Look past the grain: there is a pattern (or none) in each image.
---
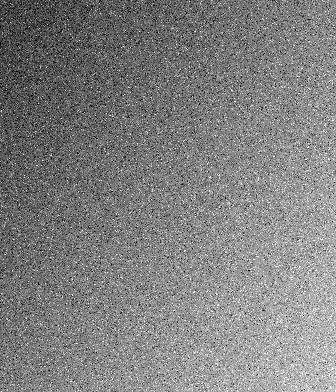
a smooth slope
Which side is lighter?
bottom right
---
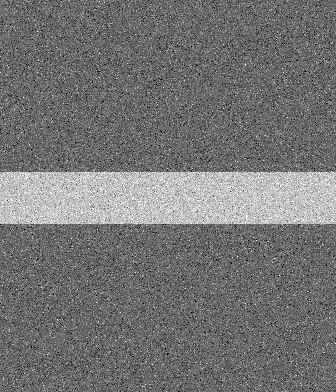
one horizontal stripe
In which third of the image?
middle
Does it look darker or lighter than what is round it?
lighter
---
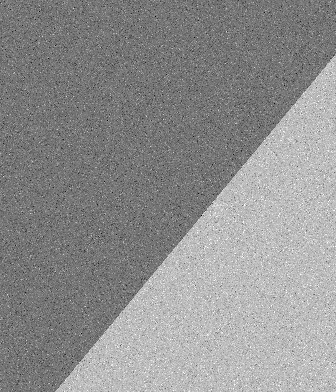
a sharp edge
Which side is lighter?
bottom right
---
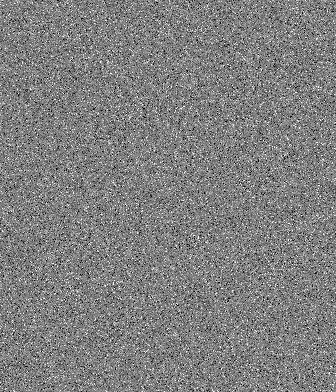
only noise
